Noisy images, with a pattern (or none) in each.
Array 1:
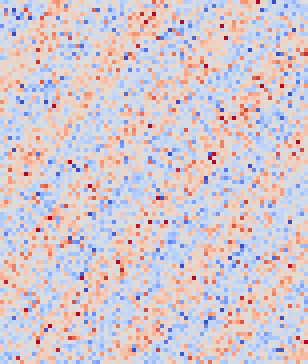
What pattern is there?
diagonal stripes
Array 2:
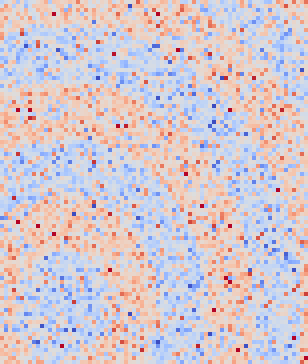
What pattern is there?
rings round one point
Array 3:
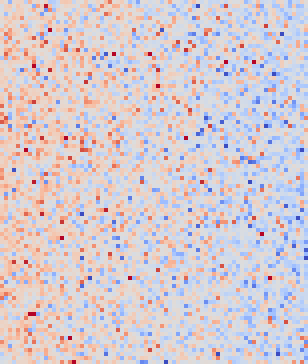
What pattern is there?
a smooth slope
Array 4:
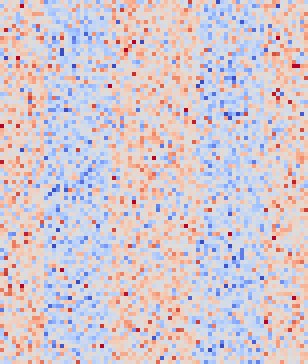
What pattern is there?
vertical stripes
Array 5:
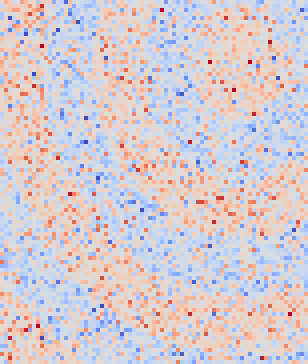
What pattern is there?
rings round one point
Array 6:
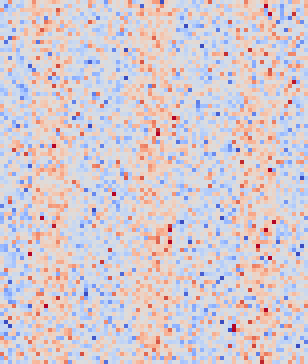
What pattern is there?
vertical stripes
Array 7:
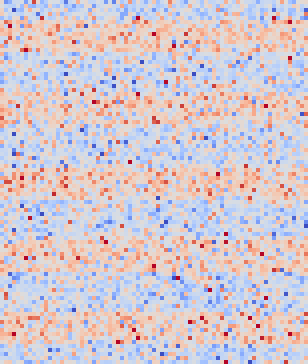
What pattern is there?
horizontal stripes
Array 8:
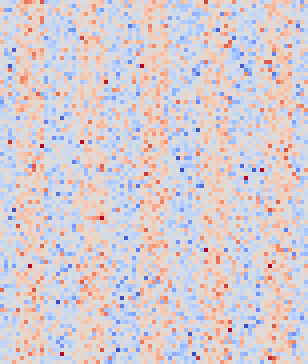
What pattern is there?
vertical stripes
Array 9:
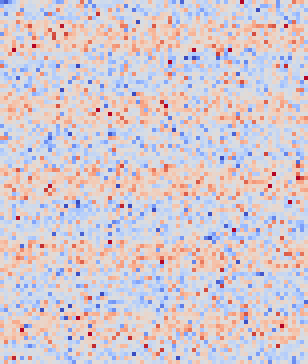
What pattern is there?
horizontal stripes
